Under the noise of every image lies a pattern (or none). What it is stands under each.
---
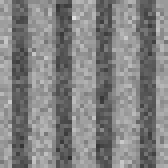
vertical stripes
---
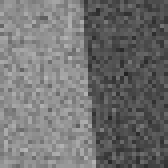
a sharp edge
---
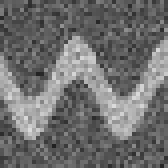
a wavy band
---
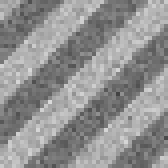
diagonal stripes
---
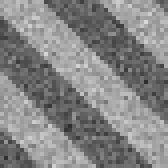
diagonal stripes
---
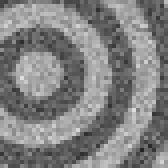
rings round one point
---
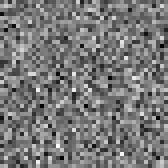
only noise
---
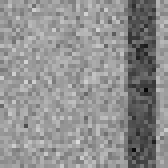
one vertical stripe
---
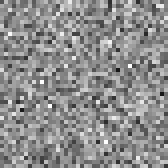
only noise
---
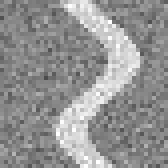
a wavy band
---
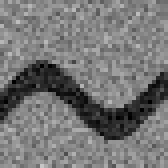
a wavy band
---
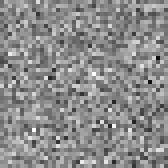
only noise
